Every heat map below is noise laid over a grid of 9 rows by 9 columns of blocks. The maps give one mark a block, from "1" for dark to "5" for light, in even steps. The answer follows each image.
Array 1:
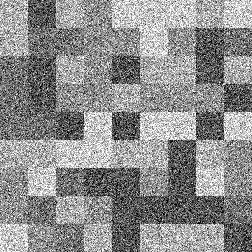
4 1 4 3 5 5 5 4 5
4 2 2 3 3 5 3 1 2
2 1 4 3 1 4 4 1 4
2 1 3 3 4 3 3 3 1
2 2 1 5 1 5 5 1 5
4 4 5 5 4 4 1 4 3
3 5 2 1 1 3 1 5 3
3 2 4 3 1 1 1 1 2
5 3 2 4 1 4 4 4 1
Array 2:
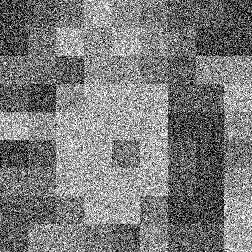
1 2 3 5 4 3 2 2 1
1 3 5 4 5 4 3 1 1
3 3 2 4 4 3 2 4 4
2 1 4 5 5 5 2 2 5
5 4 5 5 5 5 1 1 4
1 2 5 5 3 5 2 1 3
3 3 5 5 5 5 2 1 4
2 2 3 5 5 3 1 1 5
2 4 4 3 2 4 2 2 5
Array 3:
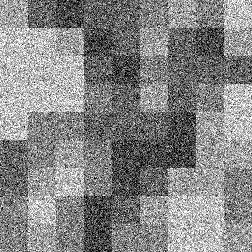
4 2 1 2 2 3 4 3 5
5 5 4 1 2 4 2 1 4
5 5 5 2 1 3 2 2 2
5 5 5 3 2 4 2 3 5
5 3 3 2 2 2 1 4 5
2 3 4 3 1 1 1 4 4
2 4 5 3 1 2 4 4 3
3 5 3 1 2 4 5 5 3
3 4 3 1 3 3 5 5 4
